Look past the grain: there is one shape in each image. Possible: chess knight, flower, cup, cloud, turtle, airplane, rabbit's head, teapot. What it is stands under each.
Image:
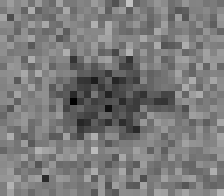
turtle
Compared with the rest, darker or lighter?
darker
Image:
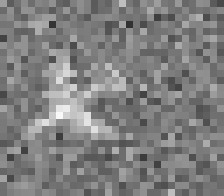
airplane
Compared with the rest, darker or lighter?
lighter
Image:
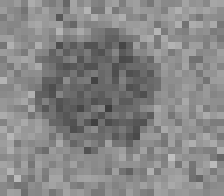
flower
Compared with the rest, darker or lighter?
darker
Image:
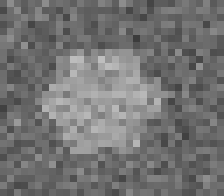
flower
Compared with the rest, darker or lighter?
lighter
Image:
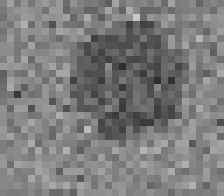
flower
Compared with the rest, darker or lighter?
darker
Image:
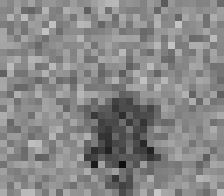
turtle
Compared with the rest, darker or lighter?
darker
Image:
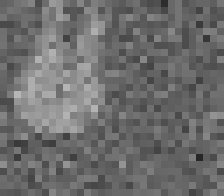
rabbit's head
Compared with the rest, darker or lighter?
lighter
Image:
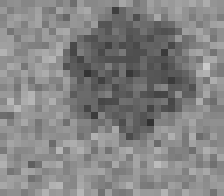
flower
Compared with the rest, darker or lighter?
darker
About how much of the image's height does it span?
two thirds
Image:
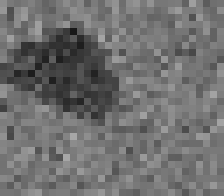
cloud
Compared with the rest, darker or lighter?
darker
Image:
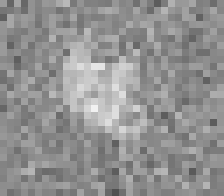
teapot
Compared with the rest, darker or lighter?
lighter
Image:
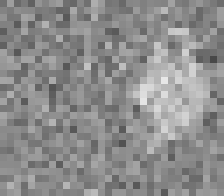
teapot
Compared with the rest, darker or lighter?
lighter
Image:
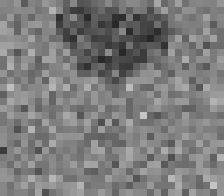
cloud
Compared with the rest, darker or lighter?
darker
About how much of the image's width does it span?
half
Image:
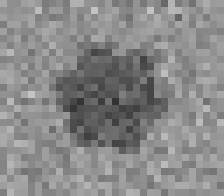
flower
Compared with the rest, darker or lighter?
darker
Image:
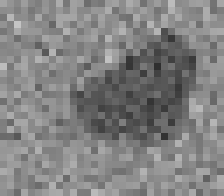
cloud
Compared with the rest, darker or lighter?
darker
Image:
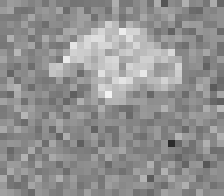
teapot
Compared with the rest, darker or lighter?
lighter
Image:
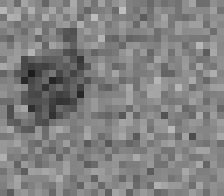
teapot
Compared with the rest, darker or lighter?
darker
